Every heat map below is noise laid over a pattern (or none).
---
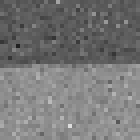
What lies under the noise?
a sharp edge
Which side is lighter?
bottom
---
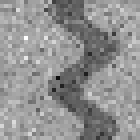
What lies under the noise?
a wavy band
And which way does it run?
top to bottom
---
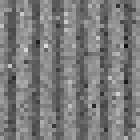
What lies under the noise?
vertical stripes
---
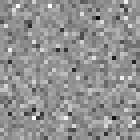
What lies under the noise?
only noise
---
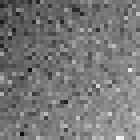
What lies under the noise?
a smooth slope
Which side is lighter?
bottom right
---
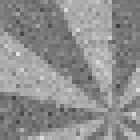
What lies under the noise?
spokes from one point
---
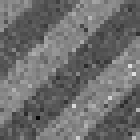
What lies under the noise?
diagonal stripes
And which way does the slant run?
bottom left to top right
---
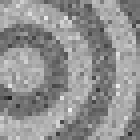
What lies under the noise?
rings round one point
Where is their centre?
middle left
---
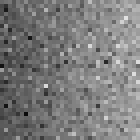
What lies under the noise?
a smooth slope
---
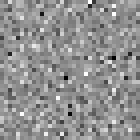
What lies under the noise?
only noise
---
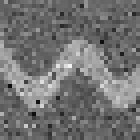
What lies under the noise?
a wavy band
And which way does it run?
left to right
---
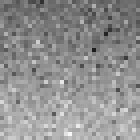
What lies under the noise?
a smooth slope
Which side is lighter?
bottom
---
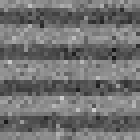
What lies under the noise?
horizontal stripes
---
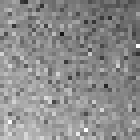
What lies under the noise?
a smooth slope
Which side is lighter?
bottom left
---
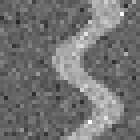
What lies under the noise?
a wavy band
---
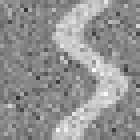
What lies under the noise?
a wavy band
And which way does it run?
top to bottom
